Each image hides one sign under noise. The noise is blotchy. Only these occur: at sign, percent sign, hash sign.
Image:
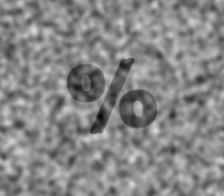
percent sign
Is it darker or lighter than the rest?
darker
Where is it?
centre
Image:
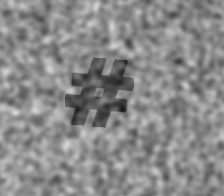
hash sign
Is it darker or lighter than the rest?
darker
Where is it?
centre
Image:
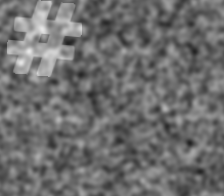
hash sign
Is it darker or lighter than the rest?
lighter
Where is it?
top left
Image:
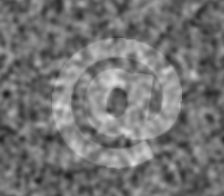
at sign
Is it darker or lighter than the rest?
lighter
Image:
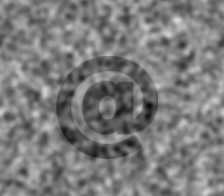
at sign
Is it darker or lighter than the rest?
darker
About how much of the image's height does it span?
half
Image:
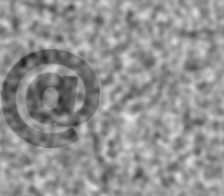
at sign
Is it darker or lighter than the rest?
darker
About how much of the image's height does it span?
half
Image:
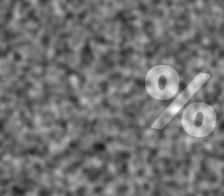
percent sign
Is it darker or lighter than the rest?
lighter
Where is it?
middle right
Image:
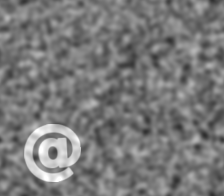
at sign
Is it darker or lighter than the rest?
lighter
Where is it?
bottom left
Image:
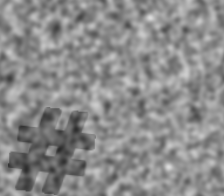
hash sign
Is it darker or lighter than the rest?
darker
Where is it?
bottom left
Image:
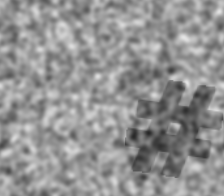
hash sign
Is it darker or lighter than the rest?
darker
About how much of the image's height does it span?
half
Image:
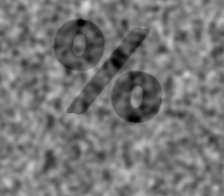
percent sign
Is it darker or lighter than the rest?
darker
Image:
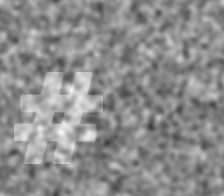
hash sign
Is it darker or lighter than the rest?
lighter
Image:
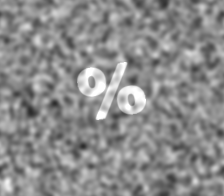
percent sign
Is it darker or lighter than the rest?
lighter
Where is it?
centre
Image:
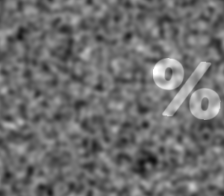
percent sign
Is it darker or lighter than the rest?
lighter
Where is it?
middle right
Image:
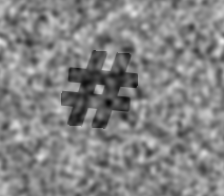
hash sign
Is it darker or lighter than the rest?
darker
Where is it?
centre
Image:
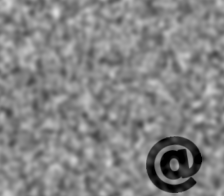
at sign
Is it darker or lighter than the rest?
darker
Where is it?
bottom right
